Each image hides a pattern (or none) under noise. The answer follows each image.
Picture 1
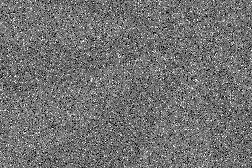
spokes from one point
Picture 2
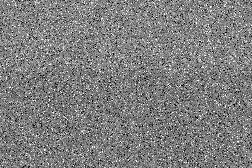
a sharp edge
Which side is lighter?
top
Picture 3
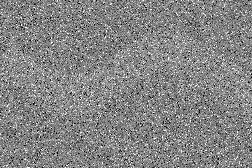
a wavy band
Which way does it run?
left to right
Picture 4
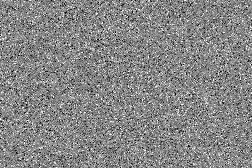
only noise
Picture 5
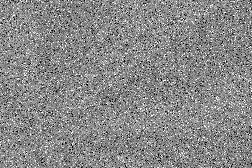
spokes from one point
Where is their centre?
bottom left
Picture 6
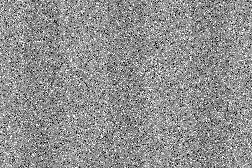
vertical stripes
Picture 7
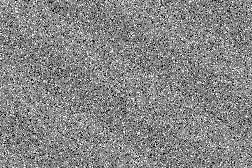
diagonal stripes
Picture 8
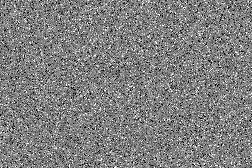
only noise
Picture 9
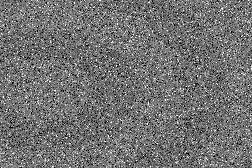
rings round one point
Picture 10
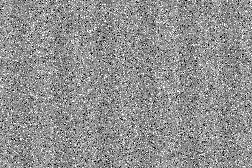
vertical stripes
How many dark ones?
6
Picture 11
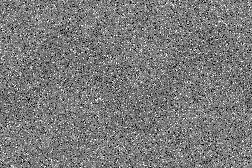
a wavy band
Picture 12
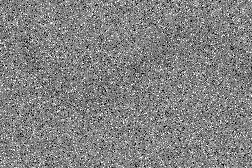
a wavy band
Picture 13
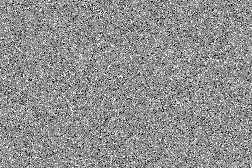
only noise
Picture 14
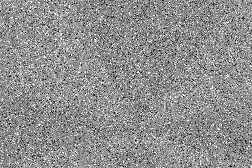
spokes from one point
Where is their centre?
bottom middle
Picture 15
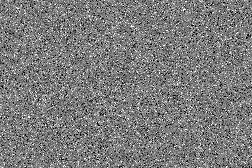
only noise
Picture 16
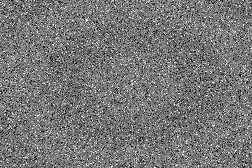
rings round one point
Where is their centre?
centre
